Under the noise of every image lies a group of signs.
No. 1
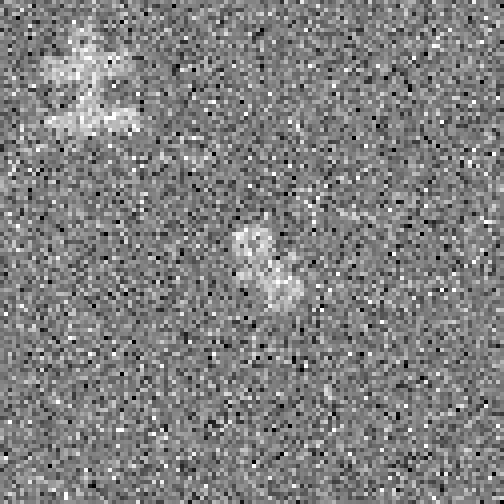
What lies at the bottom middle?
nothing
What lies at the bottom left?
nothing
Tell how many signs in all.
2
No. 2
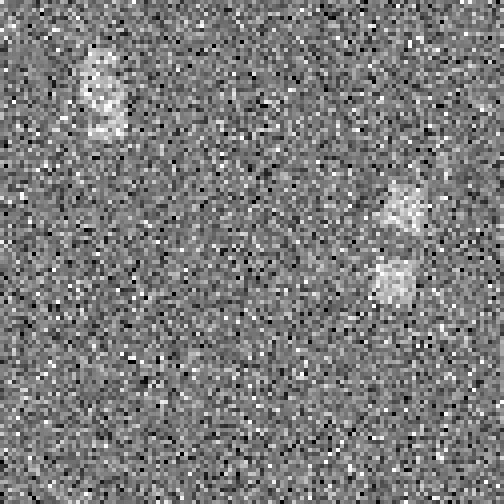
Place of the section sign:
top left
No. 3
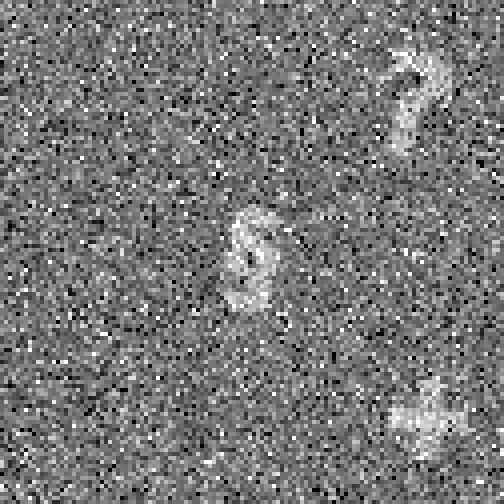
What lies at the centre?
section sign
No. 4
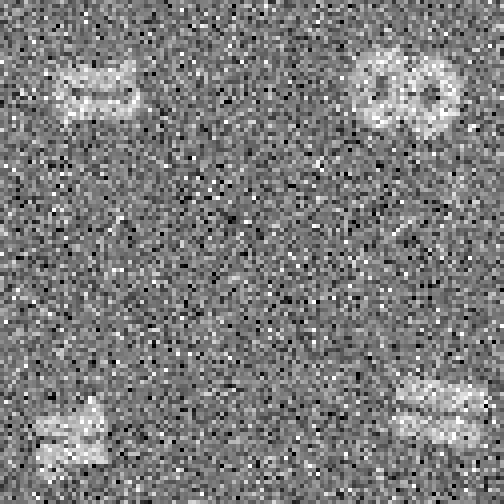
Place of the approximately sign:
top left
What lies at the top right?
infinity sign
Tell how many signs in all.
4
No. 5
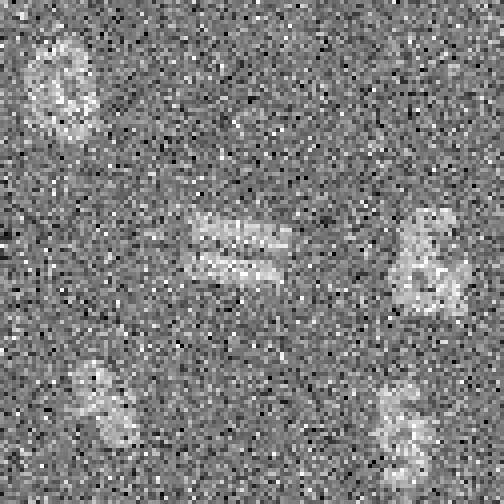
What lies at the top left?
at sign
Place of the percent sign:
bottom left
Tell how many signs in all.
5
